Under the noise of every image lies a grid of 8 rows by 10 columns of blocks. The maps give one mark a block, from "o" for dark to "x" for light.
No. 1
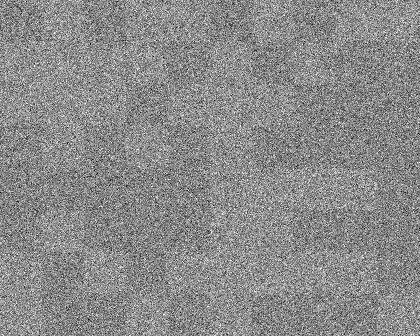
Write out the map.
o x o x x o x o x x
x x x x o x o x o o
x x x o x x x o o o
o x o x o x o o o o
o o o o o x x x x o
o x o o o x x o o o
x o x o x x x x x o
x o o x o x o o o x
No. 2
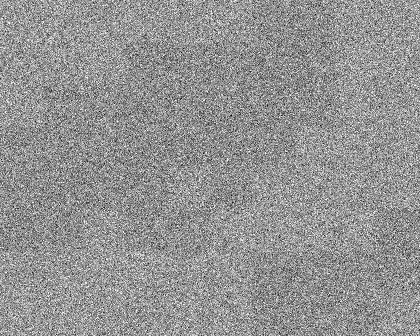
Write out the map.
x x x x x x o o x x
x x x o o o o o x x
x o o o o o o o x x
o o o o o o o x x x
o o o o x o x x x x
o o x o o x x x x o
x x x x x x o o o o
x x x x x x o o o x
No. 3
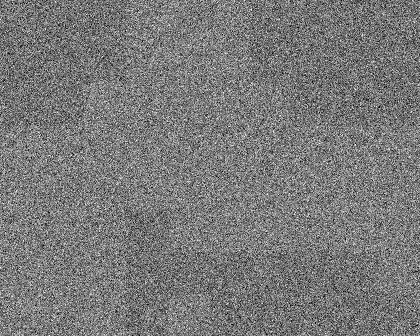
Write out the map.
o o o x x x o o o o
o o o x x x o o o o
o o x x x x x o o o
x x x x x x x x x x
x x x x x x x x x x
x x x o x x x x x x
x x x o o o o o o x
x x x o x o o o o o
